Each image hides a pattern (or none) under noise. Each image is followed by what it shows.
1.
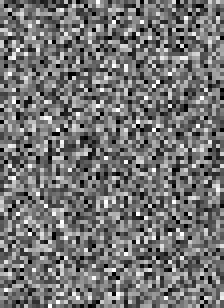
only noise
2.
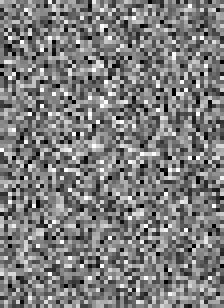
only noise
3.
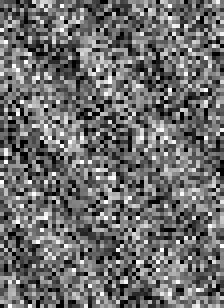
diagonal stripes
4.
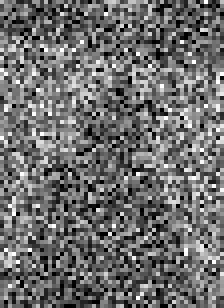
spokes from one point
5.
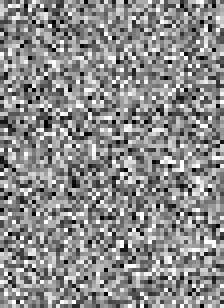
only noise
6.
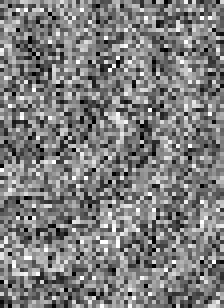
rings round one point
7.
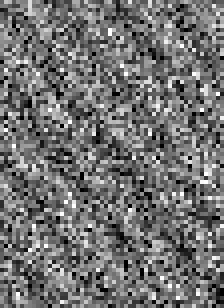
diagonal stripes
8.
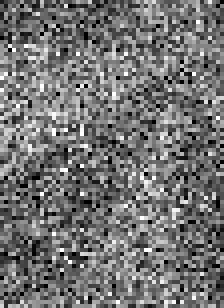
spokes from one point
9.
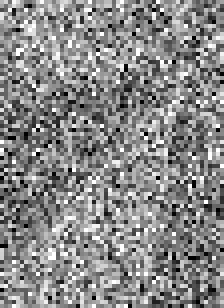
spokes from one point
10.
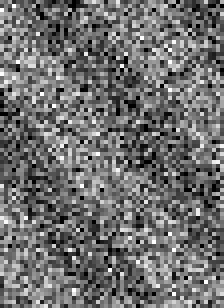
diagonal stripes
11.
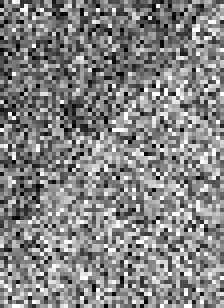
a sharp edge
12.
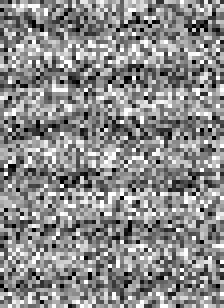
horizontal stripes
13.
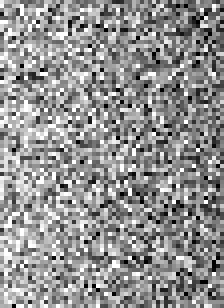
a smooth slope
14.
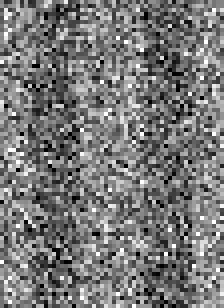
vertical stripes
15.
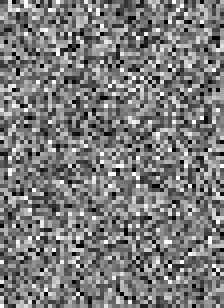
only noise
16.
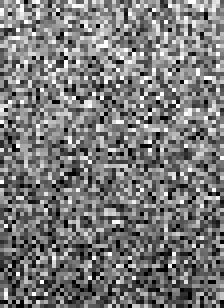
a smooth slope
